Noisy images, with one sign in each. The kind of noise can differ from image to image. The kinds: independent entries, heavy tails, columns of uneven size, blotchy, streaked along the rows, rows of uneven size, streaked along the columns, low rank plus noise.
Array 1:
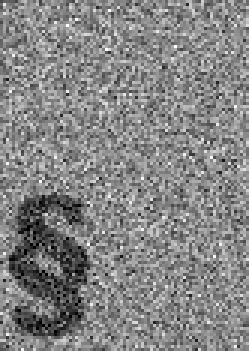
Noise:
independent entries
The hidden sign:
section sign
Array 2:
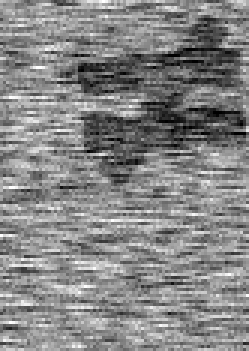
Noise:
streaked along the rows
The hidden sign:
not-equal sign
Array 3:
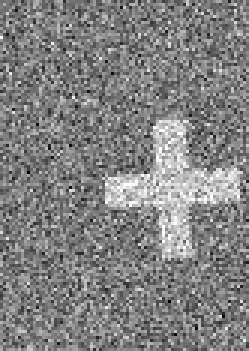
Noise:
independent entries
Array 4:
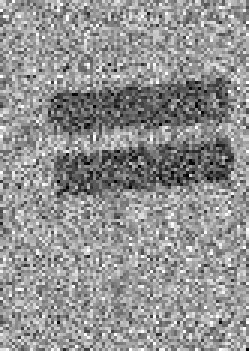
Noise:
low rank plus noise
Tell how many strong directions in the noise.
three or four
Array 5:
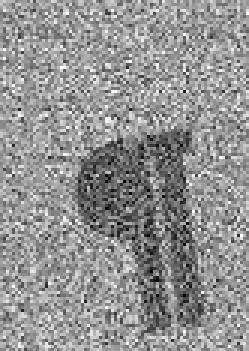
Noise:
low rank plus noise
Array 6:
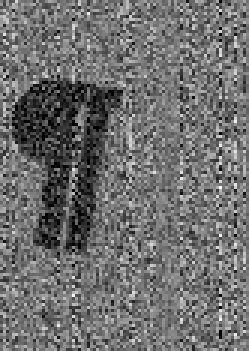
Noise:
columns of uneven size
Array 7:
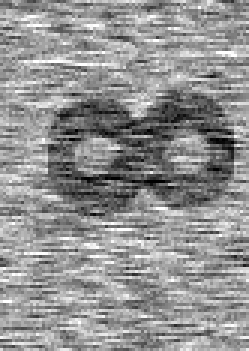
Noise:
streaked along the rows
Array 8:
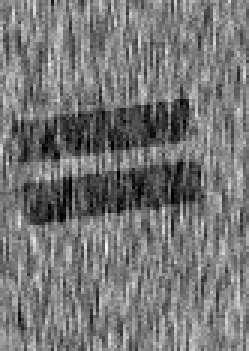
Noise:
streaked along the columns
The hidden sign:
equals sign
